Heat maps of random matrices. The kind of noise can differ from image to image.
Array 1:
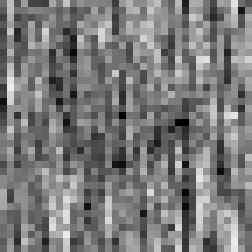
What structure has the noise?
streaked along the columns
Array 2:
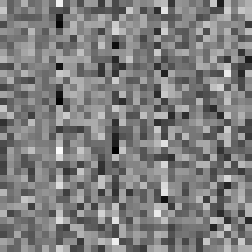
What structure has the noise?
columns of uneven size
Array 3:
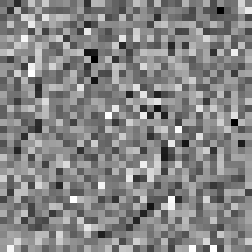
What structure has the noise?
independent entries
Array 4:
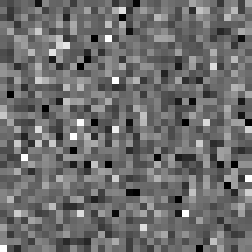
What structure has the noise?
heavy tails
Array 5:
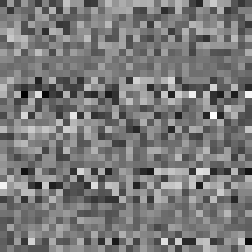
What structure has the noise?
rows of uneven size
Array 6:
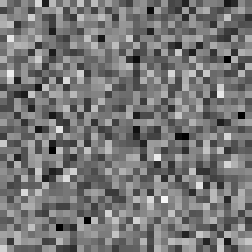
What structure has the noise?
independent entries
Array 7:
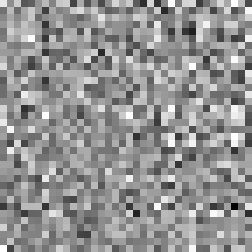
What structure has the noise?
low rank plus noise
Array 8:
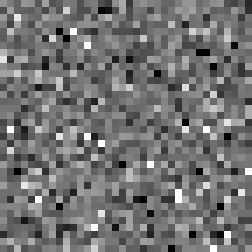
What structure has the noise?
heavy tails
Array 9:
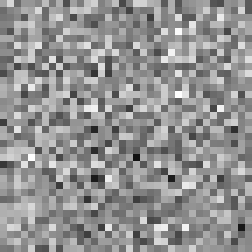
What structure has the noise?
low rank plus noise
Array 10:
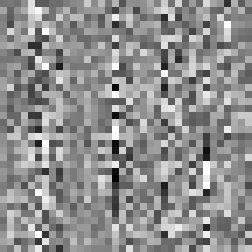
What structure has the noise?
columns of uneven size
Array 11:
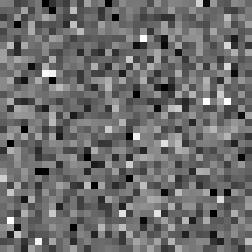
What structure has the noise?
heavy tails
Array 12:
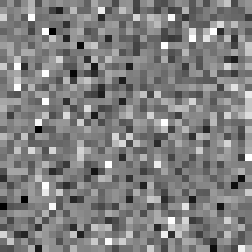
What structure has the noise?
heavy tails
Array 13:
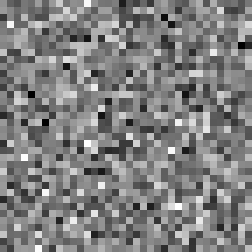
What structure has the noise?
independent entries
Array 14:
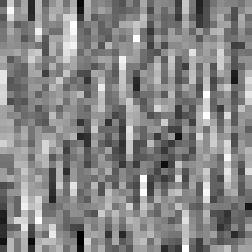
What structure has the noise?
streaked along the columns
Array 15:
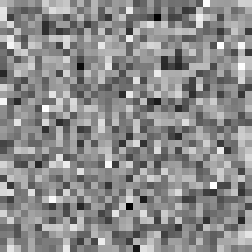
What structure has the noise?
low rank plus noise
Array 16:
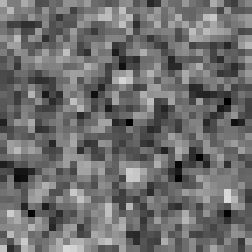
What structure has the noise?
blotchy
